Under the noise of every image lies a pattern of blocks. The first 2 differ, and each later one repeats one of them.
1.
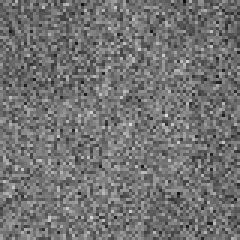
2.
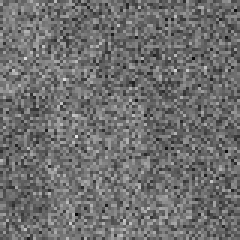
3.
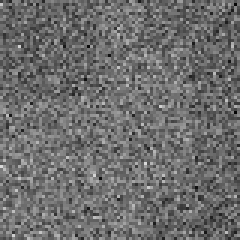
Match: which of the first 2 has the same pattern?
1
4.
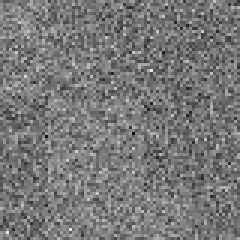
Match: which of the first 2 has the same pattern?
2
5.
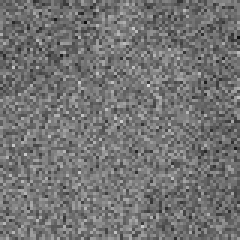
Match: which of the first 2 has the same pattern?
1
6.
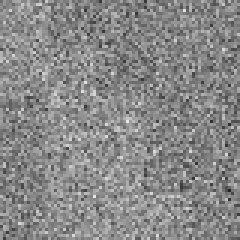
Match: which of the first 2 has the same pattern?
2
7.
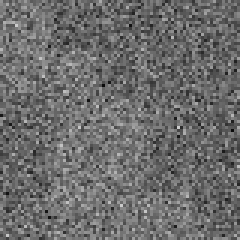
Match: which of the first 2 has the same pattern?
2
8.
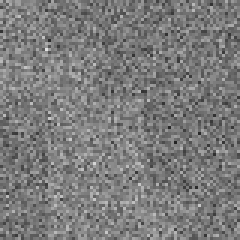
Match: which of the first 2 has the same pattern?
2
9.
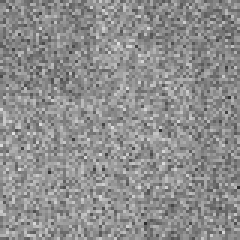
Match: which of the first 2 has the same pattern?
1
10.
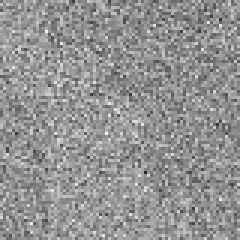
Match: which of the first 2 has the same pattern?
2
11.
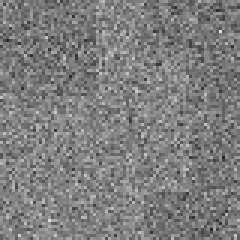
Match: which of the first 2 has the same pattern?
1
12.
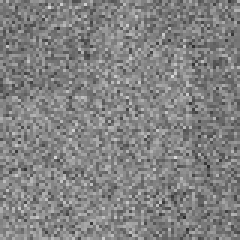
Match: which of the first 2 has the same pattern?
1
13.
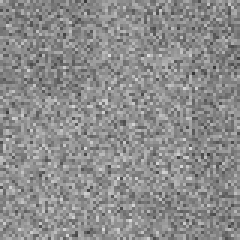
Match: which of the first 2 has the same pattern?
1
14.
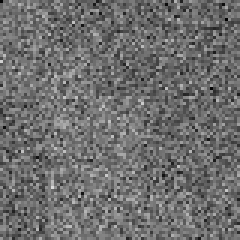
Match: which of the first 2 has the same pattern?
2
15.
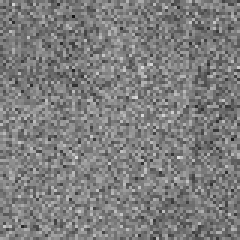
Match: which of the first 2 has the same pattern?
1
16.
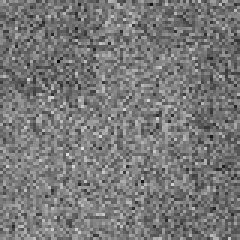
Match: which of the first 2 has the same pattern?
1
